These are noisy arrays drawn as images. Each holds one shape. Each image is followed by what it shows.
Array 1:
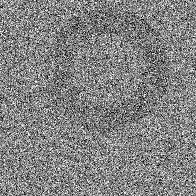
ring
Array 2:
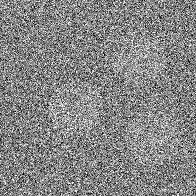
three dots
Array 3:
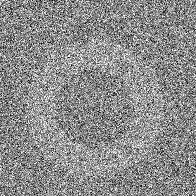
ring
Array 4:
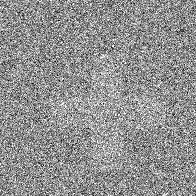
cross
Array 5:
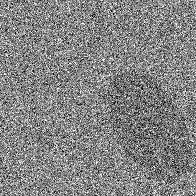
ellipse
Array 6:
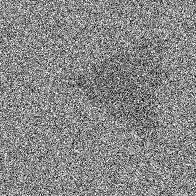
triangle
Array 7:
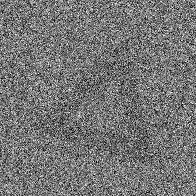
triangle frame
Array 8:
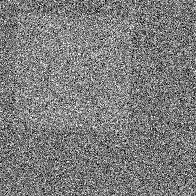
square
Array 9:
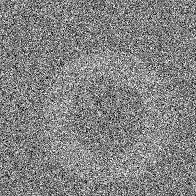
ring
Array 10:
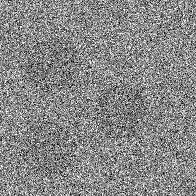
three dots
